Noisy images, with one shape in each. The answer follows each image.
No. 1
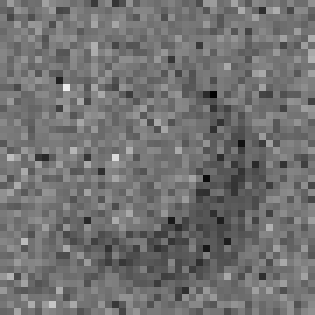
crescent
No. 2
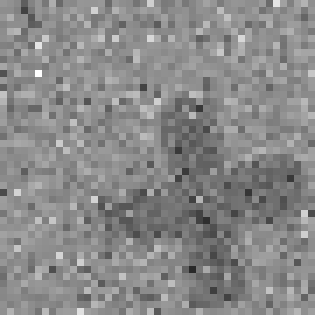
cross
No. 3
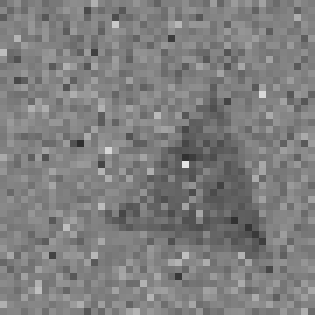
triangle
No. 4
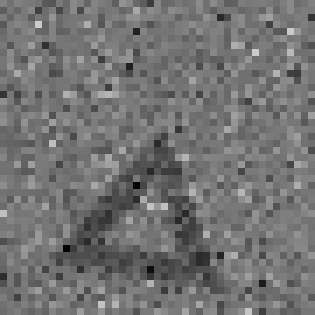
triangle frame
